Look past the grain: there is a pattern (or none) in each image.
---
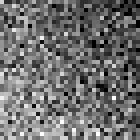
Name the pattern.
a smooth slope
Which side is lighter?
bottom left
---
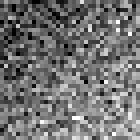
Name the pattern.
a smooth slope
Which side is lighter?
bottom right
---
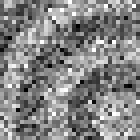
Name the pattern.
rings round one point
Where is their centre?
bottom right
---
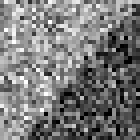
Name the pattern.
a sharp edge
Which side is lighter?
top left
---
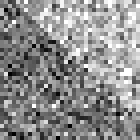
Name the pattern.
a sharp edge
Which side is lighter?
top right
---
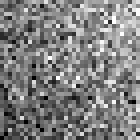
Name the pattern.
a smooth slope
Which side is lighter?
top right
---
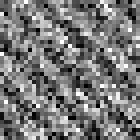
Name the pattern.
diagonal stripes
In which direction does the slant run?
top left to bottom right
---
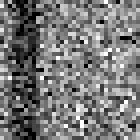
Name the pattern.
one vertical stripe
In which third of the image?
left
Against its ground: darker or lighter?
darker
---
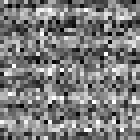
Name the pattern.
horizontal stripes
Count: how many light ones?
5
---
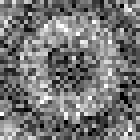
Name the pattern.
rings round one point
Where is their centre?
centre
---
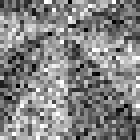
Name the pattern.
spokes from one point
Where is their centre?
top middle
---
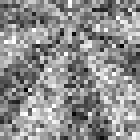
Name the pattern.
spokes from one point
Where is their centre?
top middle
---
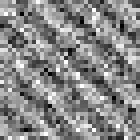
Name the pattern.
diagonal stripes
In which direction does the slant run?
top left to bottom right
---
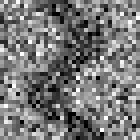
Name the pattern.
a wavy band
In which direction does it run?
top to bottom
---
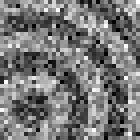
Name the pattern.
rings round one point
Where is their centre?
bottom left
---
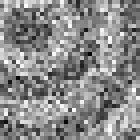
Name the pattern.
rings round one point
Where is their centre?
top left
